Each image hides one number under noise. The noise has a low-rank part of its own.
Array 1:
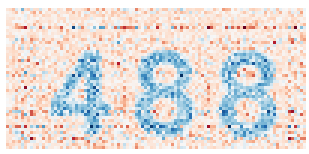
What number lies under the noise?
488
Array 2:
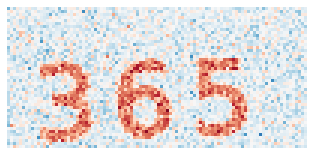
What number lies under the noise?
365
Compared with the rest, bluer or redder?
redder
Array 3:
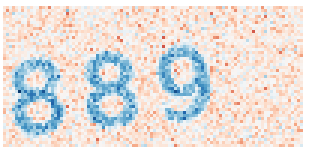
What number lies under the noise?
889
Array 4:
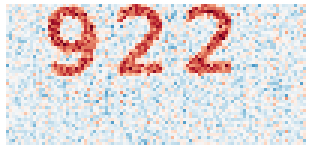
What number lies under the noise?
922
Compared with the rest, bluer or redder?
redder
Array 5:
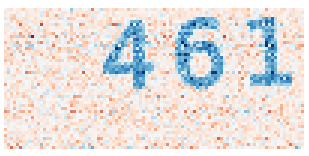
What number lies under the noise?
461
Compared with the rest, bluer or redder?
bluer
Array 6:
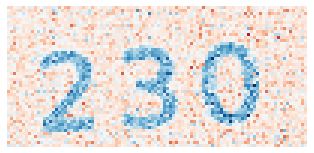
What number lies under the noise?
230
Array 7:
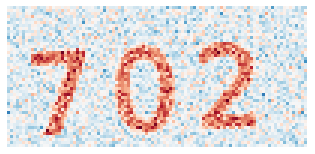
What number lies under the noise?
702
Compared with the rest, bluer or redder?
redder
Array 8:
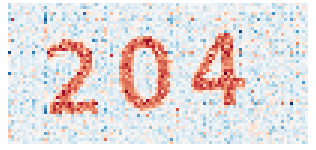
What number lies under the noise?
204
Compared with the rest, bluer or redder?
redder
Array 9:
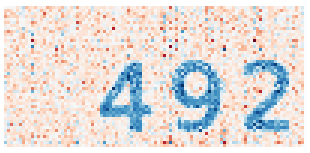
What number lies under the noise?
492
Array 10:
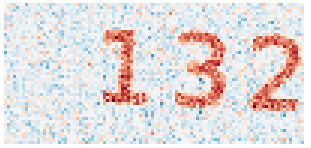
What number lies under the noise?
132
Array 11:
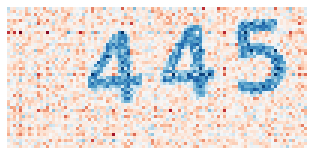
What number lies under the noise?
445
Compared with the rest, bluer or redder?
bluer
